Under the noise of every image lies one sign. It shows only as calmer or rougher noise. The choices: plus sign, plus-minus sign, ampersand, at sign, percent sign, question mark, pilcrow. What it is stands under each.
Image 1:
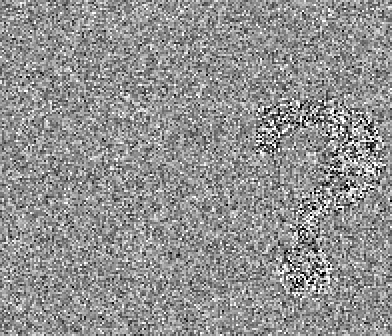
question mark
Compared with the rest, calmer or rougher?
rougher
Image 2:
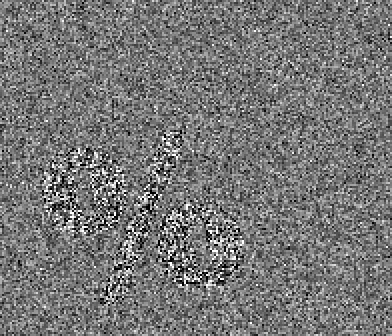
percent sign
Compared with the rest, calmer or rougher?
rougher
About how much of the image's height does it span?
half
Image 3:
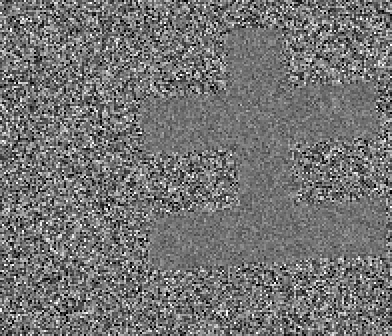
plus-minus sign
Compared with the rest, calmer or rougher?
calmer
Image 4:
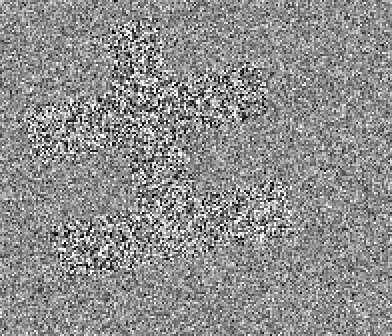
plus-minus sign
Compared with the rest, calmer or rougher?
rougher
